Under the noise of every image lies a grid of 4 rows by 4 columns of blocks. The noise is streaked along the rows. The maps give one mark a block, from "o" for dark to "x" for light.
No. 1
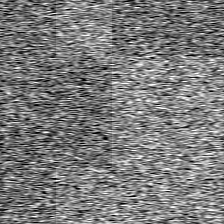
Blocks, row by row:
o x o o
o o x x
o o x x
o x x x
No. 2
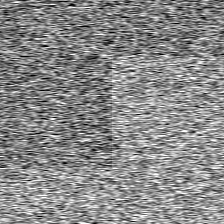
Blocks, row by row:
o o o o
o o x x
o o x x
x x x x
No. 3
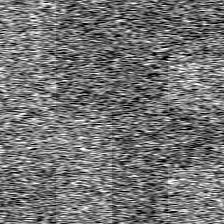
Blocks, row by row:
x o o o
x o o x
x x o o
o x o x
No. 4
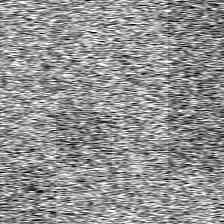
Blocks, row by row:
x x x o
x x x o
x o x o
o x x x
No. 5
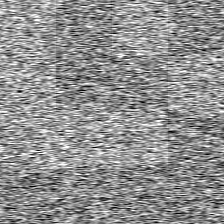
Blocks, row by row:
x o x o
x o o x
x x x o
o o o o
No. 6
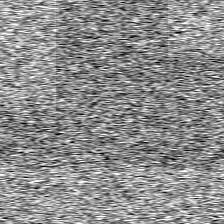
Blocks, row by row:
x o o x
x o o o
o o o o
x x x x
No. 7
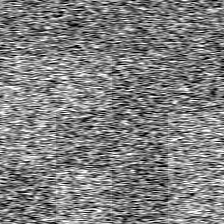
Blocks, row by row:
o o o o
x x o o
x o o x
o x o x
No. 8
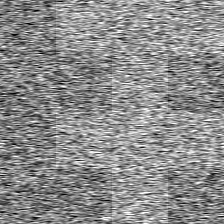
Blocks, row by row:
o x x x
o o x o
o x x x
o o x o
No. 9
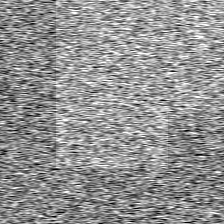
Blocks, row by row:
o x x x
o x x x
o x x o
o o o o
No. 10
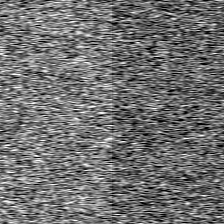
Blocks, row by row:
x x o o
x x o o
x x o o
x x o o
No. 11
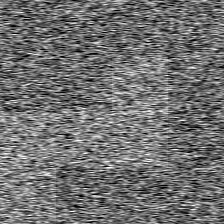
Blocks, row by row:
o o o o
o o x o
x x x o
x o o o
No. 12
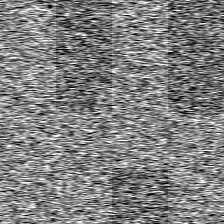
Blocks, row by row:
x o x o
x o x o
x x x x
x x o x
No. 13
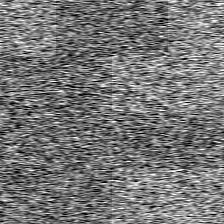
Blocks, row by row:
x o o x
o o x x
o o o o
o o x x
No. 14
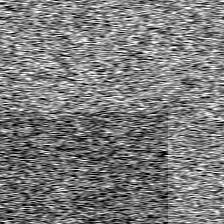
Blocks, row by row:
x x x x
x x x x
o o o x
o o o x
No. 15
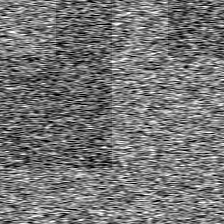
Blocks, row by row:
x o x o
o o x x
o o x x
x x x x
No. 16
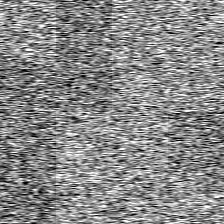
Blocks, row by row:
x o x x
o o x x
o x x o
o x x x
